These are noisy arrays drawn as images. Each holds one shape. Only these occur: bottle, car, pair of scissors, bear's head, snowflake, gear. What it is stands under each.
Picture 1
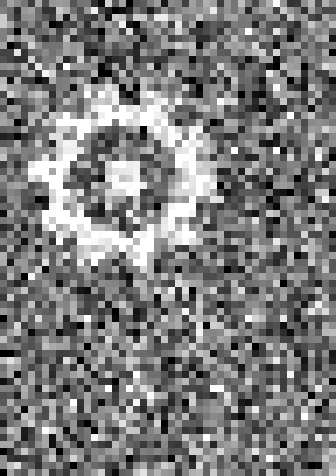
gear
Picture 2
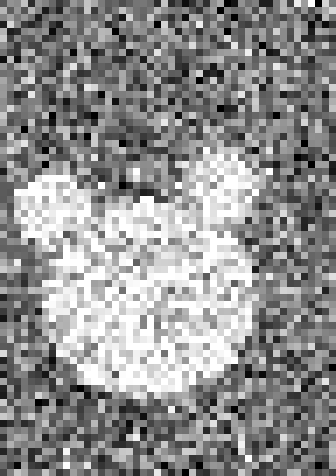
bear's head
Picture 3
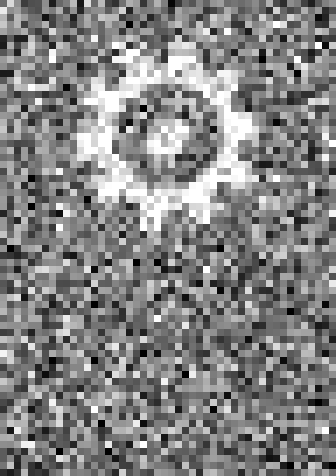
gear
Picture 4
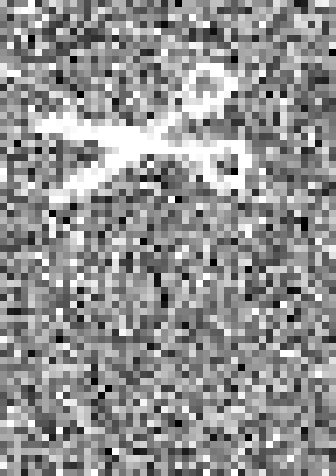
pair of scissors
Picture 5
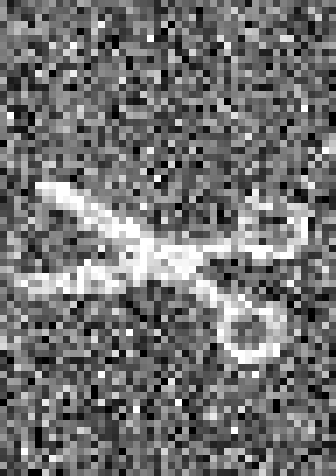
pair of scissors
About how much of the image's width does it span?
nearly all
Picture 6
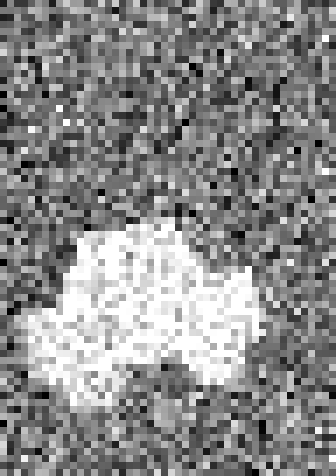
car
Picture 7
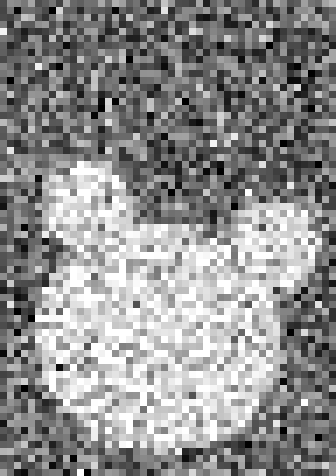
bear's head
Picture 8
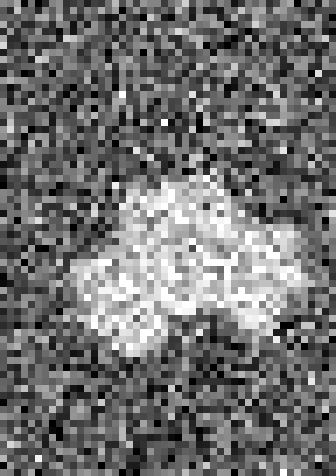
car
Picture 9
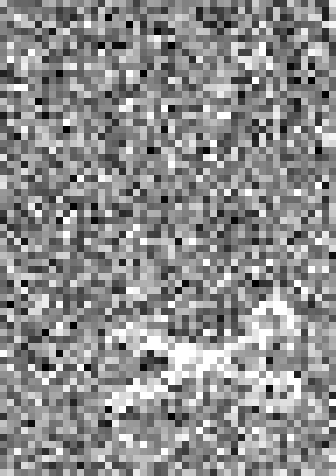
pair of scissors
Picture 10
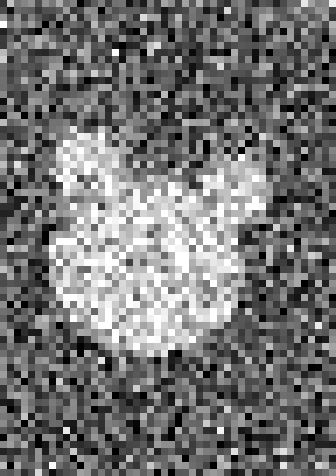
bear's head
